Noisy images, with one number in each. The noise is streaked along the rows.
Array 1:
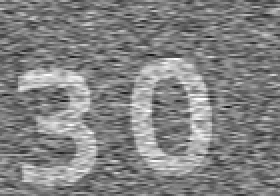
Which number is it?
30
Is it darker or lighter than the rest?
lighter
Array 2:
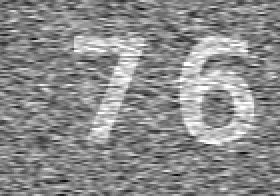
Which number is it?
76
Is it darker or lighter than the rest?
lighter
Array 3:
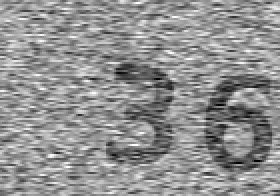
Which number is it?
36
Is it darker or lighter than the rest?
darker
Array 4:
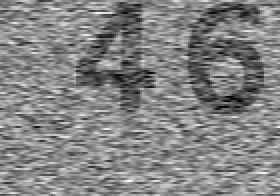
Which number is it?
46
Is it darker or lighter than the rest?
darker
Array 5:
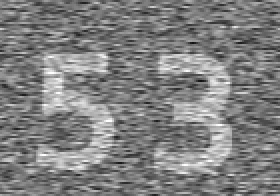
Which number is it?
53
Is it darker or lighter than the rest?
lighter
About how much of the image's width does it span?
two thirds
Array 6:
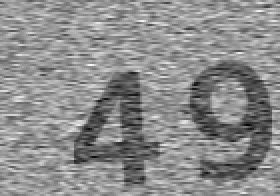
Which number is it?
49
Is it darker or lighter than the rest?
darker
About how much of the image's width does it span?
two thirds
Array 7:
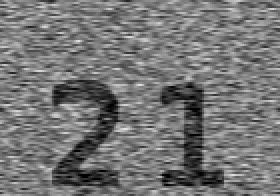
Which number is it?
21
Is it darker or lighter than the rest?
darker
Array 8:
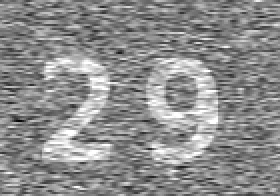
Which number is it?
29
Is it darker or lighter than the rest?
lighter
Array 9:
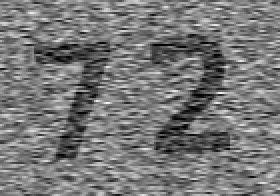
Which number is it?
72
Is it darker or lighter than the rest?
darker
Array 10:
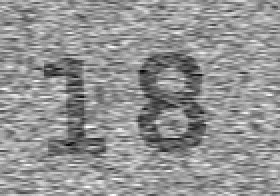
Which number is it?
18
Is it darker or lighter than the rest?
darker
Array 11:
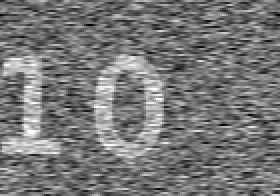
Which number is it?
10
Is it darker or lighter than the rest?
lighter
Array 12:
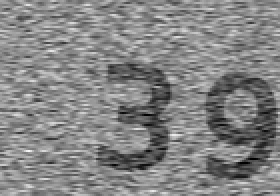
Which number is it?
39
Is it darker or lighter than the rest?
darker
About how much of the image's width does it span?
two thirds
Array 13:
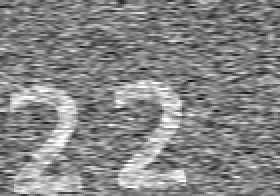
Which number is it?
22
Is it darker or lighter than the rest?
lighter
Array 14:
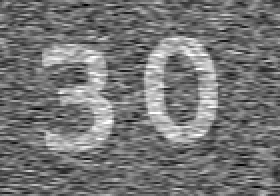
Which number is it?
30
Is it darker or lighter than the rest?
lighter
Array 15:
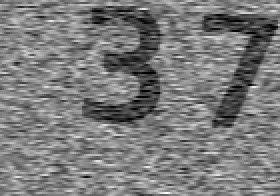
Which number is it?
37
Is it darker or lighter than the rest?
darker
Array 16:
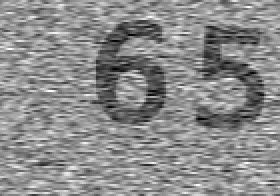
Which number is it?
65
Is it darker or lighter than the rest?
darker
